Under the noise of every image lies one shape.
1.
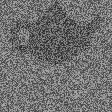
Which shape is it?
teapot
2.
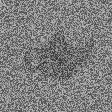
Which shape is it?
teapot
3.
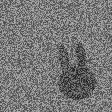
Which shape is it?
rabbit's head
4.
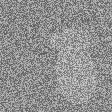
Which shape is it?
footprint
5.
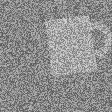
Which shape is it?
cup
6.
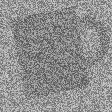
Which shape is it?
cup
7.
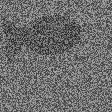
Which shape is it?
fish
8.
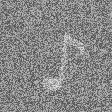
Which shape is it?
musical note
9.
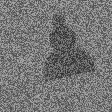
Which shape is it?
chess pawn
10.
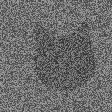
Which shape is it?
cat's head
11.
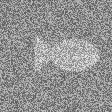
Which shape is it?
fish
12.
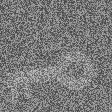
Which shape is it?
key
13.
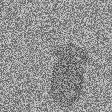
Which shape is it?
footprint
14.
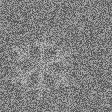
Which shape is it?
snowflake
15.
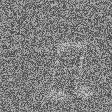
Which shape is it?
pair of musical notes
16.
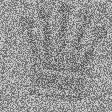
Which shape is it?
chess queen
